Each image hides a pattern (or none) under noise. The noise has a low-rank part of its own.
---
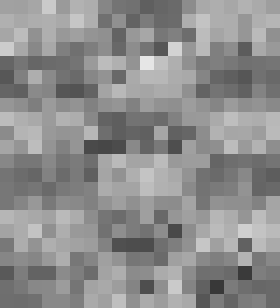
a checkerboard
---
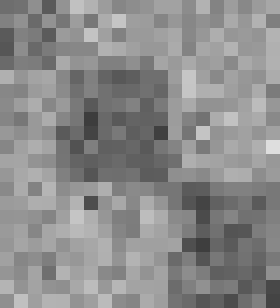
blocks along the diagonal
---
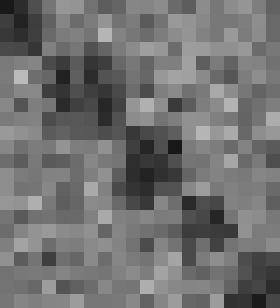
blocks along the diagonal
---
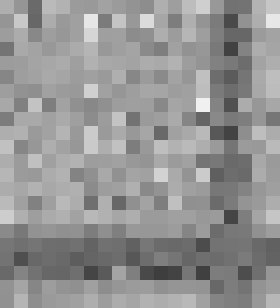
bands of rows crossing bands of columns
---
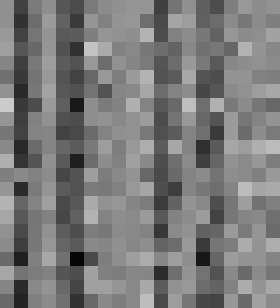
bands of columns
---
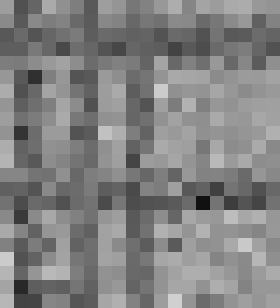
bands of rows crossing bands of columns
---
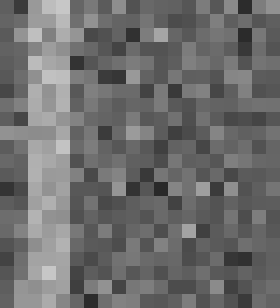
one band of columns
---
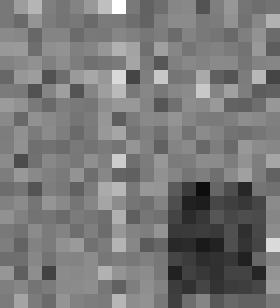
one block
